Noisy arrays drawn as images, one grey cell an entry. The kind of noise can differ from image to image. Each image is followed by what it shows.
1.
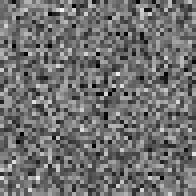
independent entries
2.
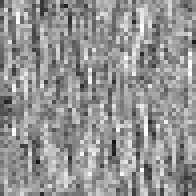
streaked along the columns
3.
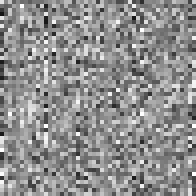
columns of uneven size
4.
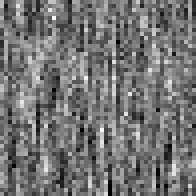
streaked along the columns
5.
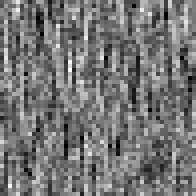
streaked along the columns
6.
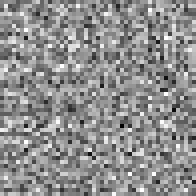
low rank plus noise
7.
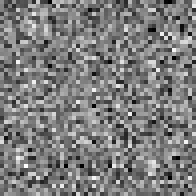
low rank plus noise
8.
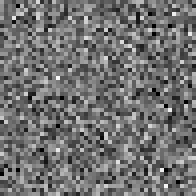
independent entries
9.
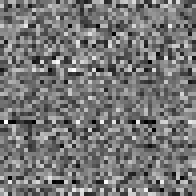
rows of uneven size
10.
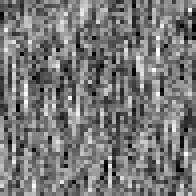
streaked along the columns
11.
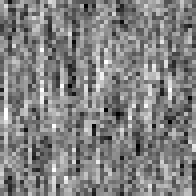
streaked along the columns
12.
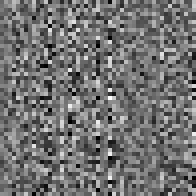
columns of uneven size
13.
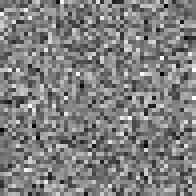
independent entries
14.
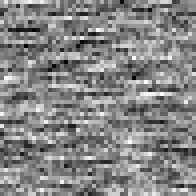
streaked along the rows
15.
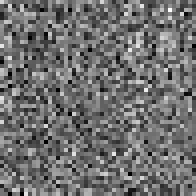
low rank plus noise
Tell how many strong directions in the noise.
two
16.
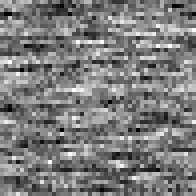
streaked along the rows
